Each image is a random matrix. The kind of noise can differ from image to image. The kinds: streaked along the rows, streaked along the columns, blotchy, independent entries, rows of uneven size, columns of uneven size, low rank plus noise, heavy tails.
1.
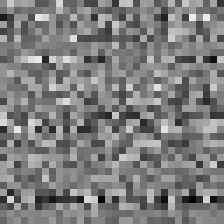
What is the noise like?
rows of uneven size
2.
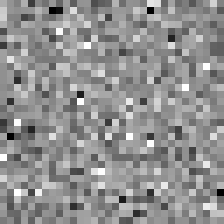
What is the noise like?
heavy tails
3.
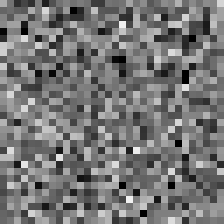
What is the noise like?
independent entries
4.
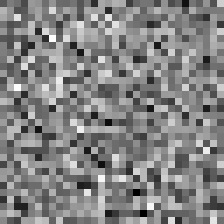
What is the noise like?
independent entries
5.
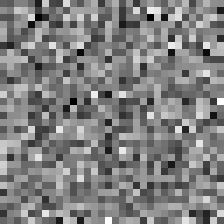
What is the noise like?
low rank plus noise
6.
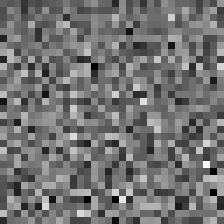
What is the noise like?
low rank plus noise
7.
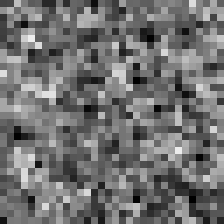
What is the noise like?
blotchy
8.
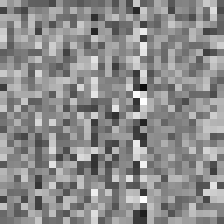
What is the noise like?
columns of uneven size
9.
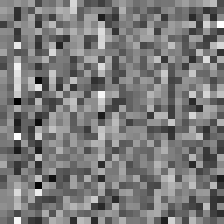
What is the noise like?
columns of uneven size
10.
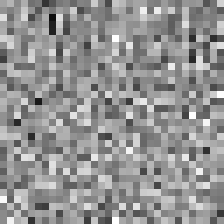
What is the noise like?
low rank plus noise
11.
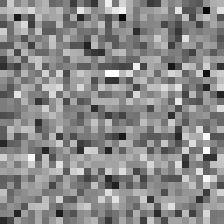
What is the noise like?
low rank plus noise
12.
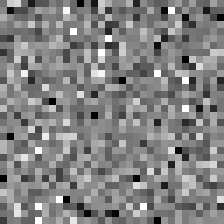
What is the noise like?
heavy tails
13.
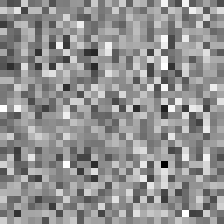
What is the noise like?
low rank plus noise
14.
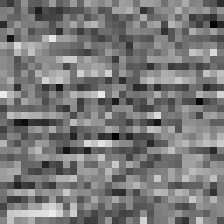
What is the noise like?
streaked along the rows
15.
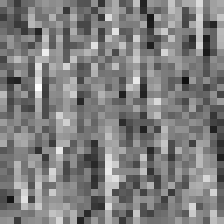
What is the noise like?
streaked along the columns
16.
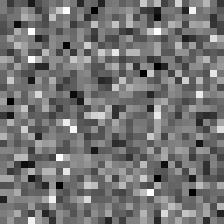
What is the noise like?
heavy tails
